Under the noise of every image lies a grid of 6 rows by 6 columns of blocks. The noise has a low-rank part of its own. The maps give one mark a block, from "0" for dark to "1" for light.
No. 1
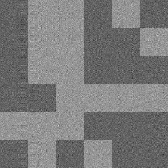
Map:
011010
011001
011000
001111
111000
010100
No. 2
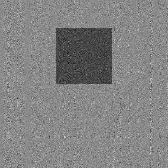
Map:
111111
110011
110011
111111
111111
111111
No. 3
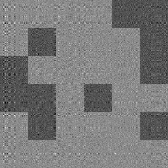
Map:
111100
101110
011110
001011
101110
111111
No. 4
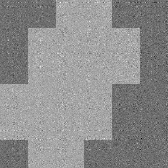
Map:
001100
011110
011110
111100
111100
011000
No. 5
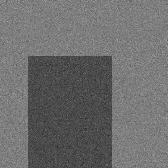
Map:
111111
111111
100011
100011
100011
100011
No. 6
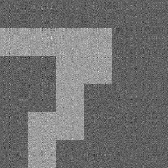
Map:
000000
111100
001100
001000
011000
010000
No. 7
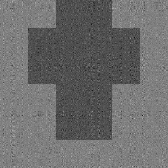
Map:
110011
100001
100001
110011
110011
111111
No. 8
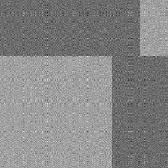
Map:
000001
000001
111100
111100
111100
111100
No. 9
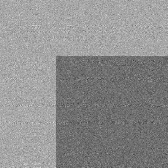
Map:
111111
111111
110000
110000
110000
110000
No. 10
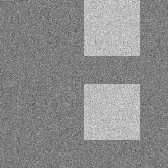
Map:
000110
000110
000000
000110
000110
000000
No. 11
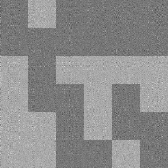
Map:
010000
000000
101111
100101
110100
110010
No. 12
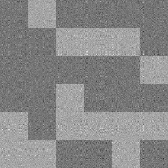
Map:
010000
001110
000001
001000
101111
110010
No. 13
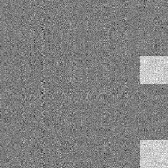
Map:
000000
000000
000001
000000
000000
000001
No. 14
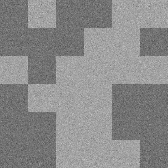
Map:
010011
000110
101111
011100
001100
001110
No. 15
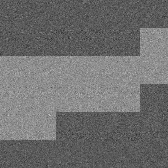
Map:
000000
000001
111111
111110
110000
000000
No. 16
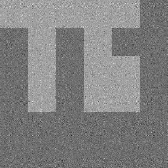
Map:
111110
010100
010110
010110
000000
000000
